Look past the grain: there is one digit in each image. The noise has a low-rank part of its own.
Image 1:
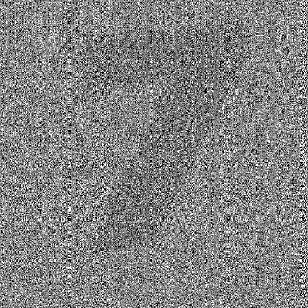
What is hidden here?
dark 7
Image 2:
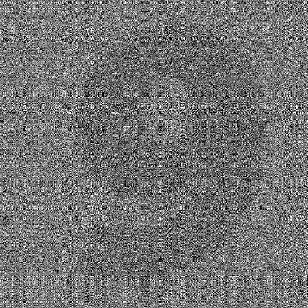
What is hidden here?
dark 9
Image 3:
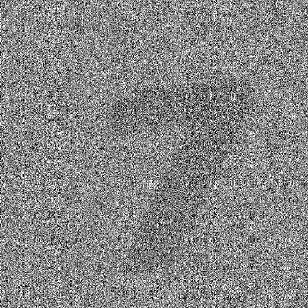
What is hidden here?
dark 7
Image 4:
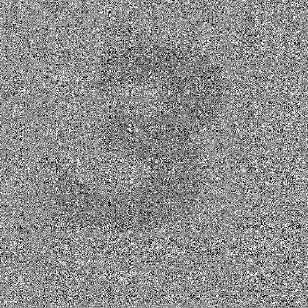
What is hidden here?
dark 3
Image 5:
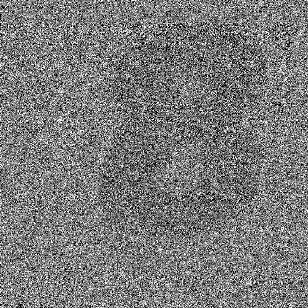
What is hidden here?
dark 8
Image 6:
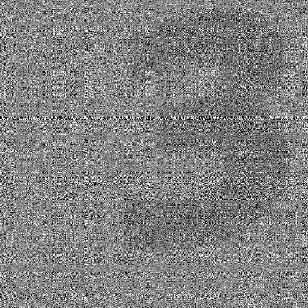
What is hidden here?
dark 3
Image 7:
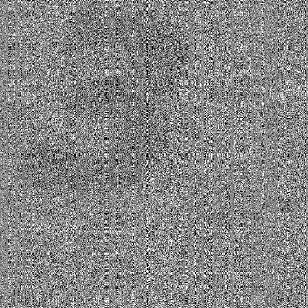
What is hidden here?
dark 3
